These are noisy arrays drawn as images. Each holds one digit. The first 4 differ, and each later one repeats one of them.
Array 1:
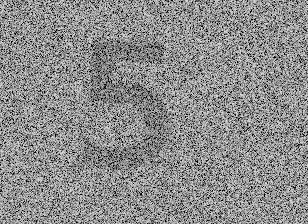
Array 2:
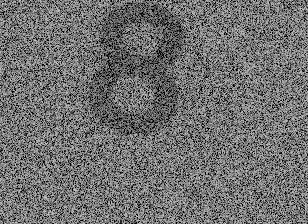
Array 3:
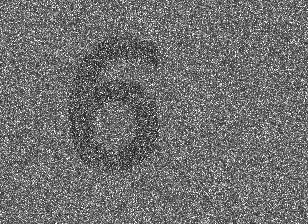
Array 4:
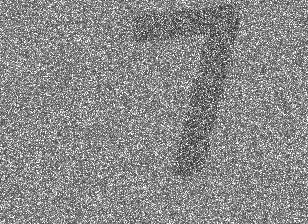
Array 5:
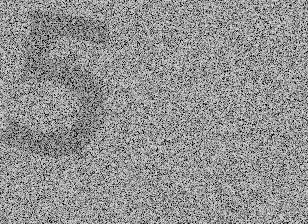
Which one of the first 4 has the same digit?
1
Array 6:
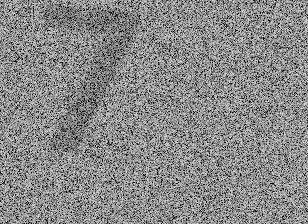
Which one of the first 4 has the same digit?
4
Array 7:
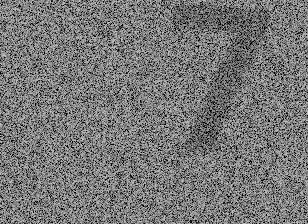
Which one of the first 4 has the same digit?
4
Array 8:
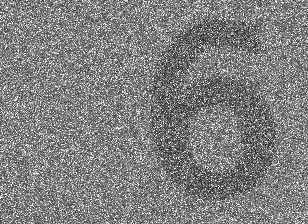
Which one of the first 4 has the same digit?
3
